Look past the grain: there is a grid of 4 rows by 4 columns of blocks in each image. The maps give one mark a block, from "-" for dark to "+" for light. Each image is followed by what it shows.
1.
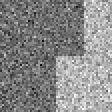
---+
---+
--++
--++
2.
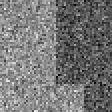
++--
++--
++--
+++-
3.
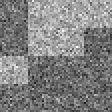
-+++
-++-
+---
----
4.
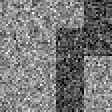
+++-
++--
++-+
++-+
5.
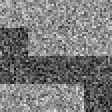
++++
-+++
----
+++-
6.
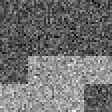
----
----
-+++
+++-
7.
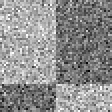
++--
++--
++--
--++
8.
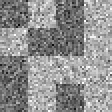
-+-+
+--+
-+++
-+-+
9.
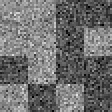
++--
++-+
-+--
+-+-
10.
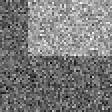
-+++
-+++
----
----
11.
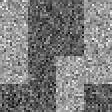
+--+
+--+
+-++
--+-
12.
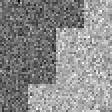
---+
--++
--++
-+++
